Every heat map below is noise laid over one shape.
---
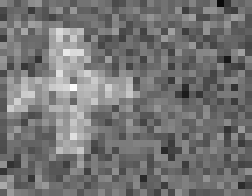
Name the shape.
cross
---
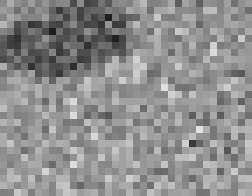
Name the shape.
ellipse
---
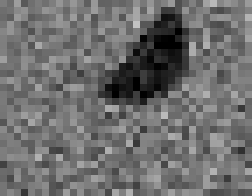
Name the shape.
half disc
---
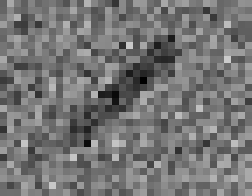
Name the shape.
bar
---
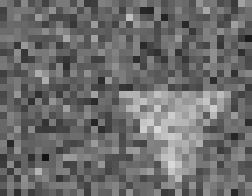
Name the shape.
triangle
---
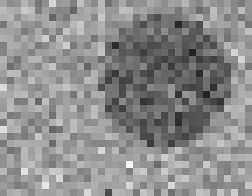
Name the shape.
disc
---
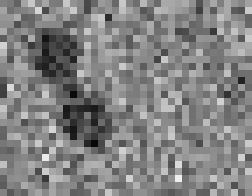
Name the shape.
dumbbell
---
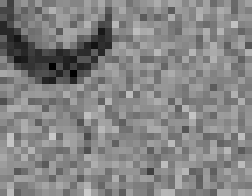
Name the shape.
crescent
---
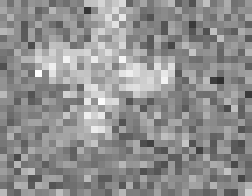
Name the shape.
cross
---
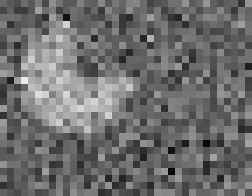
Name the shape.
disc with a wedge cut out
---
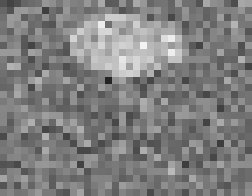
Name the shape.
ellipse
